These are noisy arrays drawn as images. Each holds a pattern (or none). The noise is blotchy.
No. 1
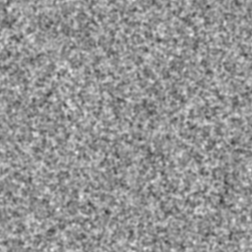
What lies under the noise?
only noise
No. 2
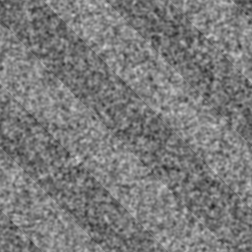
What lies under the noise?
diagonal stripes
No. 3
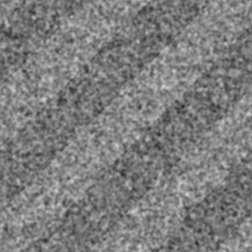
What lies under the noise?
diagonal stripes
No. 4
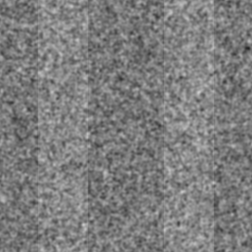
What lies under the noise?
vertical stripes
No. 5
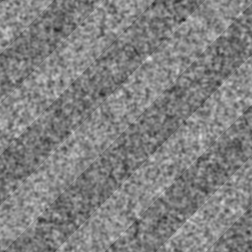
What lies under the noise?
diagonal stripes
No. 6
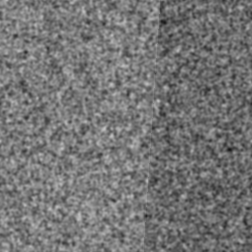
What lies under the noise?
a sharp edge
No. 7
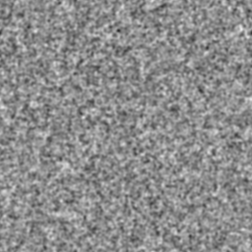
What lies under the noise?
only noise
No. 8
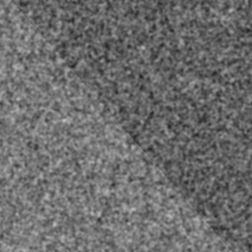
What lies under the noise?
a sharp edge
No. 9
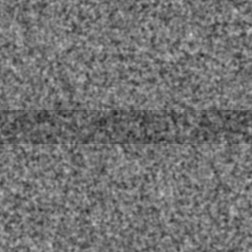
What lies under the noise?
one horizontal stripe
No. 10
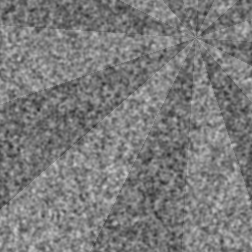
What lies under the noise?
spokes from one point
